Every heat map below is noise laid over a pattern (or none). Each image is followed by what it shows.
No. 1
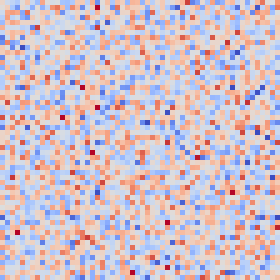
only noise
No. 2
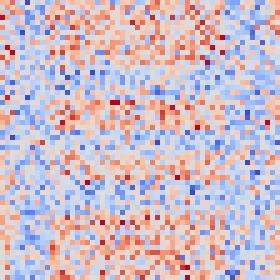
bands of rows crossing bands of columns
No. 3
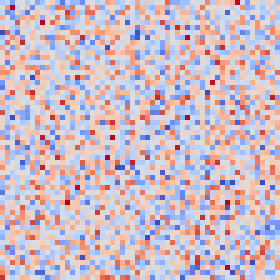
only noise
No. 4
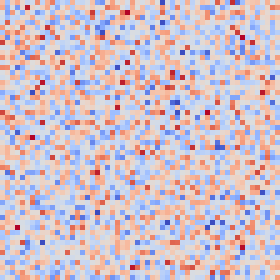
only noise
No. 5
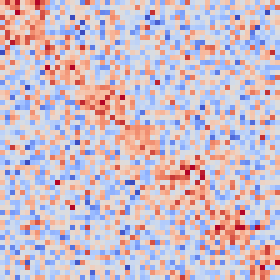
blocks along the diagonal
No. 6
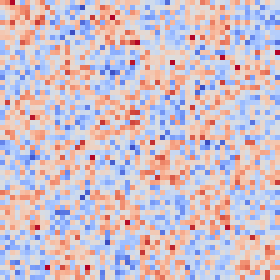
a checkerboard
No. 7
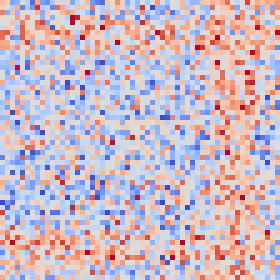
bands of rows crossing bands of columns
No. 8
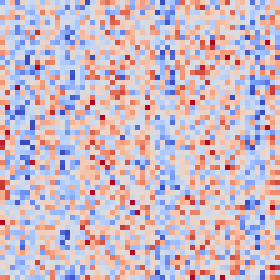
bands of columns
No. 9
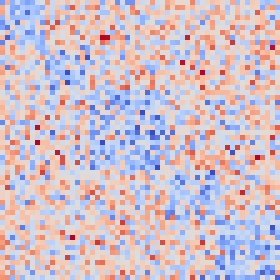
blocks along the diagonal
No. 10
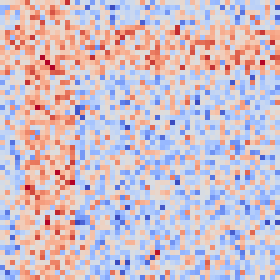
bands of rows crossing bands of columns
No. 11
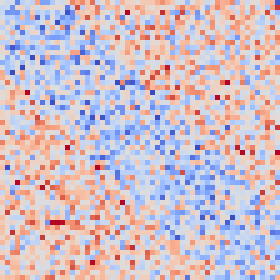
a diagonal band
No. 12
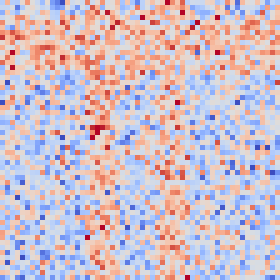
bands of rows crossing bands of columns
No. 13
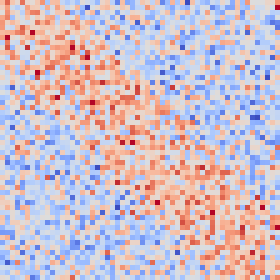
a diagonal band
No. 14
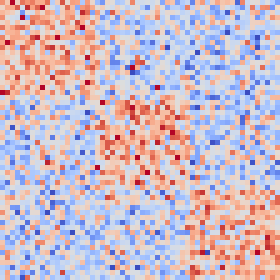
blocks along the diagonal
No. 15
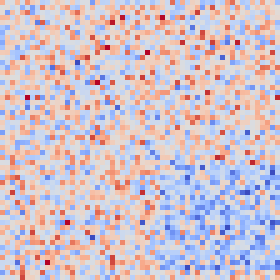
one block
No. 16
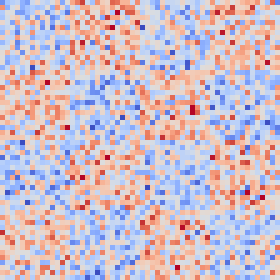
a checkerboard
